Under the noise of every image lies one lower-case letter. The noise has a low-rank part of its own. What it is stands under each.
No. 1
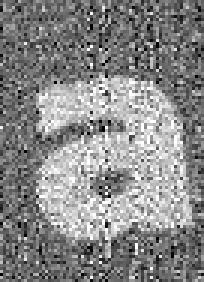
a
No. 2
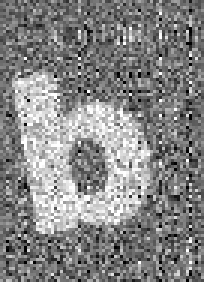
b
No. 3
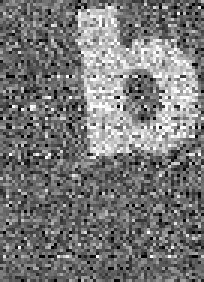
b
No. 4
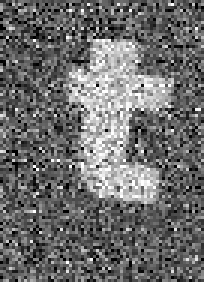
t
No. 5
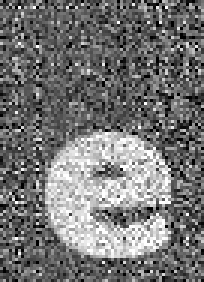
e
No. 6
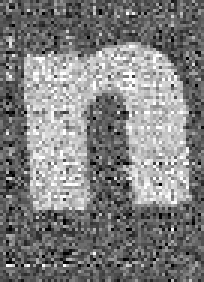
n
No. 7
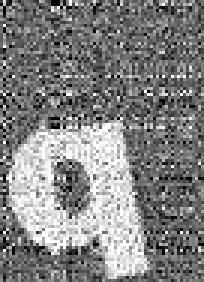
q
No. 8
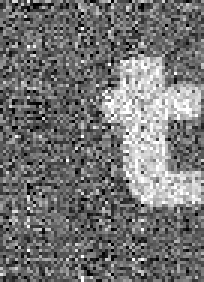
t
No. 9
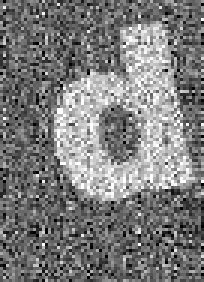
d
